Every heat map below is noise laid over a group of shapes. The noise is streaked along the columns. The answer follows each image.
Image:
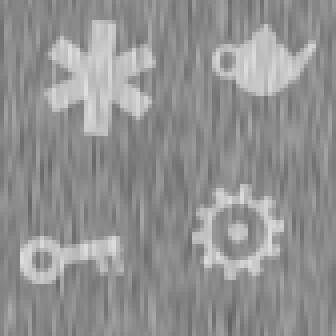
top left: asterisk; top right: teapot; bottom left: key; bottom right: gear
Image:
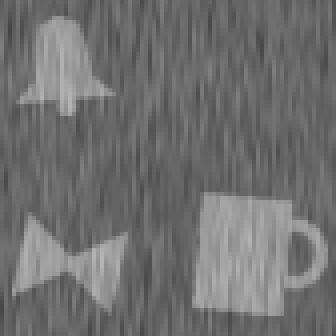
top left: bell; bottom left: bow tie; bottom right: cup
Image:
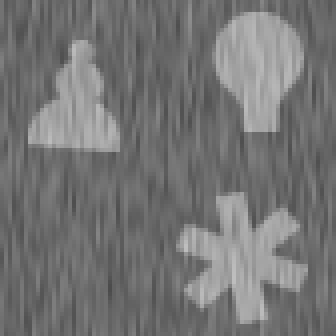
top left: chess pawn; top right: light bulb; bottom right: asterisk
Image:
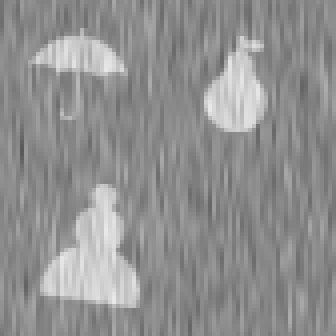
top left: umbrella; top right: pear; bottom left: chess pawn
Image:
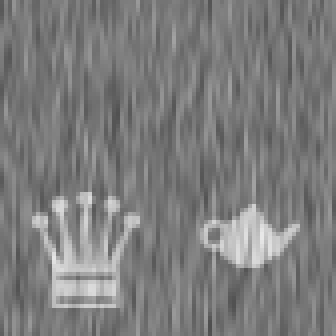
bottom left: chess queen; bottom right: teapot
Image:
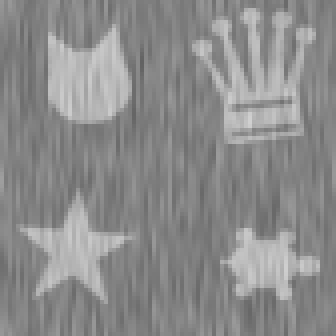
top left: cat's head; top right: chess queen; bottom left: star; bottom right: turtle
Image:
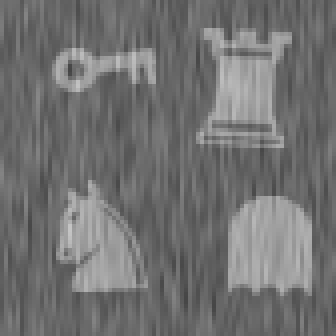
top left: key; top right: chess rook; bottom left: chess knight; bottom right: ghost
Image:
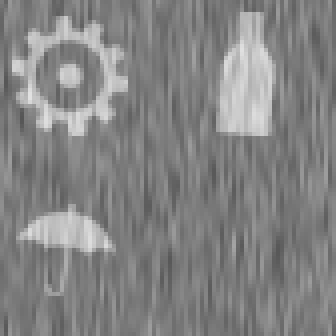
top left: gear; top right: bottle; bottom left: umbrella
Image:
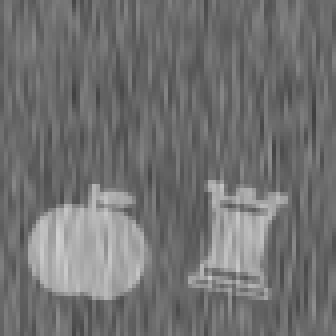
bottom left: apple; bottom right: chess rook
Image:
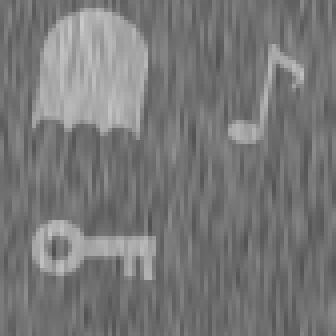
top left: ghost; top right: musical note; bottom left: key
